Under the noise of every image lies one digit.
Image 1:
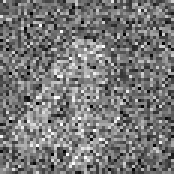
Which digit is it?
4
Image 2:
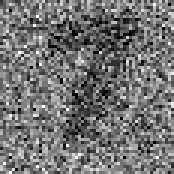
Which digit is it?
7
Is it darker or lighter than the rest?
darker
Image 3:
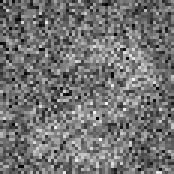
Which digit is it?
2
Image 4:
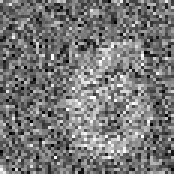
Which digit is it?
6
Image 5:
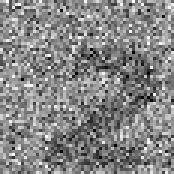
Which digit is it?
2
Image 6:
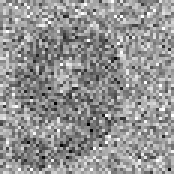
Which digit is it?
9
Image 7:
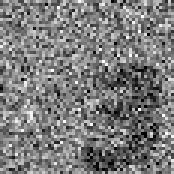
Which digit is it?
3
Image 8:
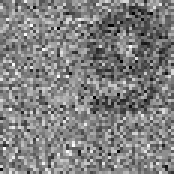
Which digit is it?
9
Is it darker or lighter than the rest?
darker
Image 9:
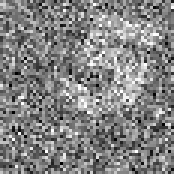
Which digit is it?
5
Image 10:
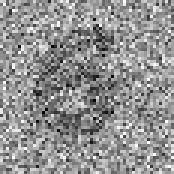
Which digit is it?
6
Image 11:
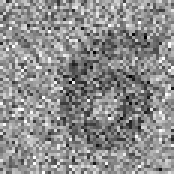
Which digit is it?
6
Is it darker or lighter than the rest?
darker
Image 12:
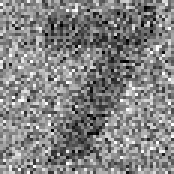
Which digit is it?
7
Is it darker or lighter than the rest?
darker
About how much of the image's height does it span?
nearly all
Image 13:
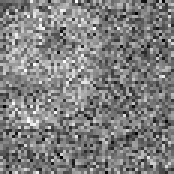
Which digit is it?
9
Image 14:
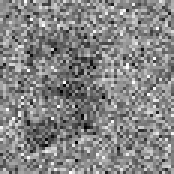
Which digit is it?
3
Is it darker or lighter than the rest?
darker
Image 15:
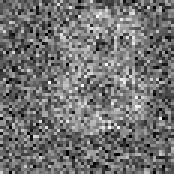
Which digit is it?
8
